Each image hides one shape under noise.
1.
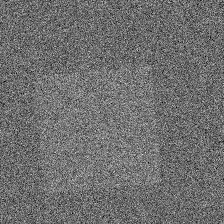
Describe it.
light square
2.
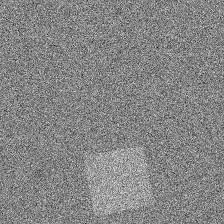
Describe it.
light square, bottom middle
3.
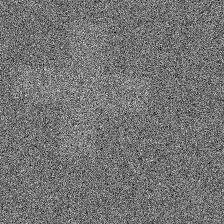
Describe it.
light cross
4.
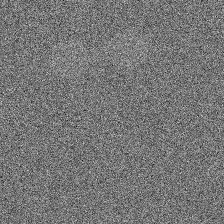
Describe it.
light dumbbell, top middle
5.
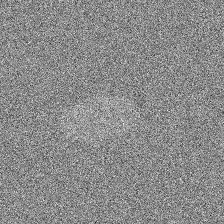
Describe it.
light ellipse, centre
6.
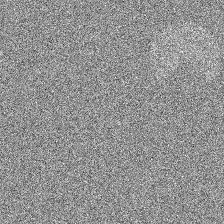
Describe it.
light disc with a wedge cut out, top right
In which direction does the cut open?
down
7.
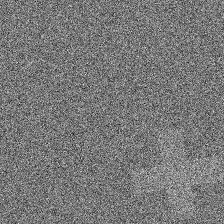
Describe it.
light cross, bottom right
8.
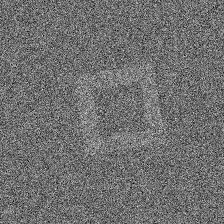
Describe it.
light square frame, centre
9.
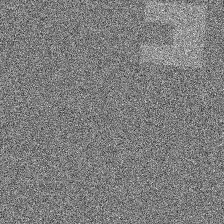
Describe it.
light square with a notch, top right
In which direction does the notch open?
left
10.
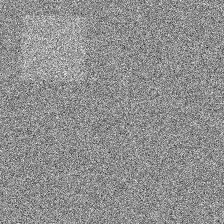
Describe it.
light square, top left
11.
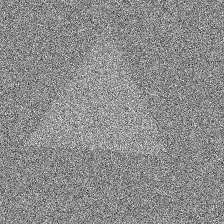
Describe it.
light triangle
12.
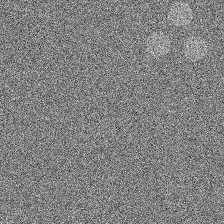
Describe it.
light three dots, top right
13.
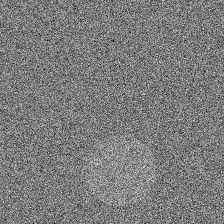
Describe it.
light disc, bottom middle
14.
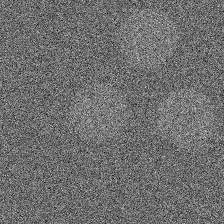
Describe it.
light three dots
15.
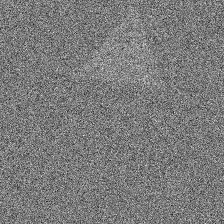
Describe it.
light triangle, top middle
